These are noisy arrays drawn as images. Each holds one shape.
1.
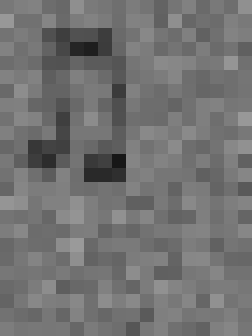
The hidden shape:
pair of musical notes
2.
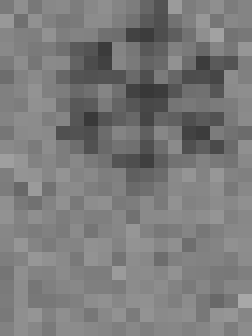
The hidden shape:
snowflake
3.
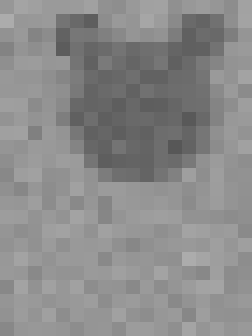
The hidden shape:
bear's head
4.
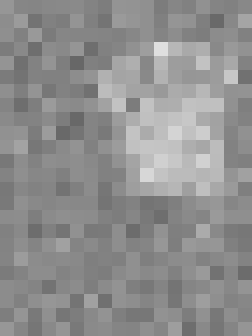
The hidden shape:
chess queen
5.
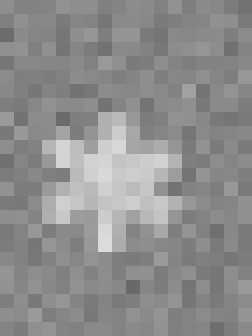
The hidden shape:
asterisk
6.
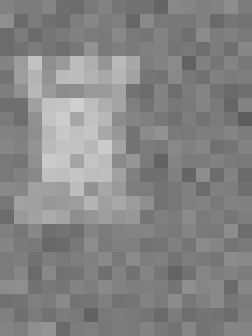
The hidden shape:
chess rook
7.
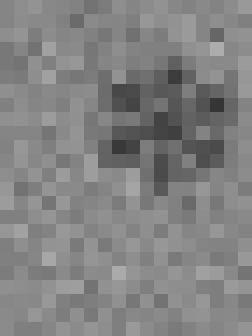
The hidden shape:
snowflake
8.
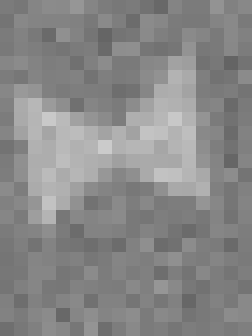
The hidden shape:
bow tie
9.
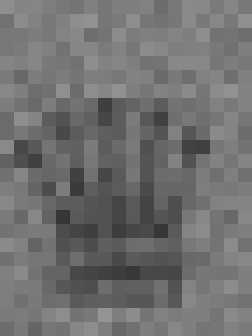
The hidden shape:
chess queen
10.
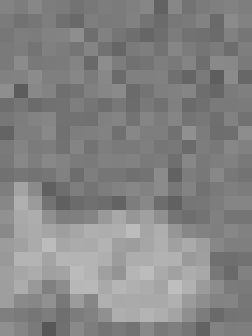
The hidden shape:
fish
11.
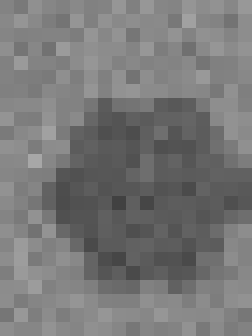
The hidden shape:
flower
